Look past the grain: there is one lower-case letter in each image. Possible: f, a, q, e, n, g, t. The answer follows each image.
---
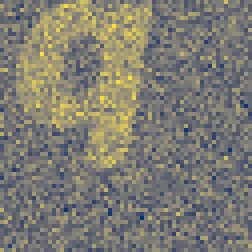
light q
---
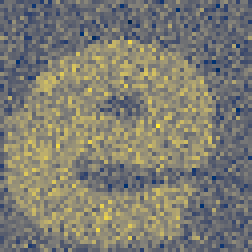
light e
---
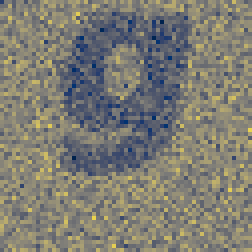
dark g
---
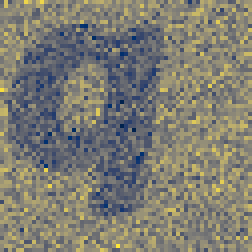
dark q
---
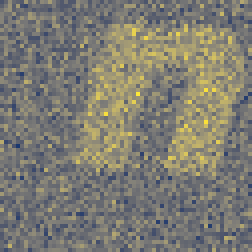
light n
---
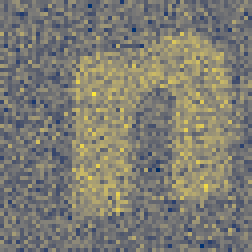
light n
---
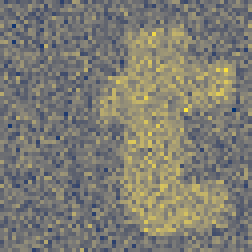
light t
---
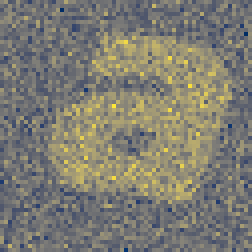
light a
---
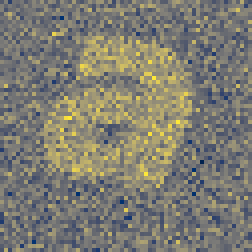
light a
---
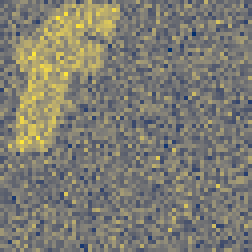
light f
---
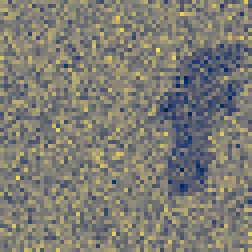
dark f
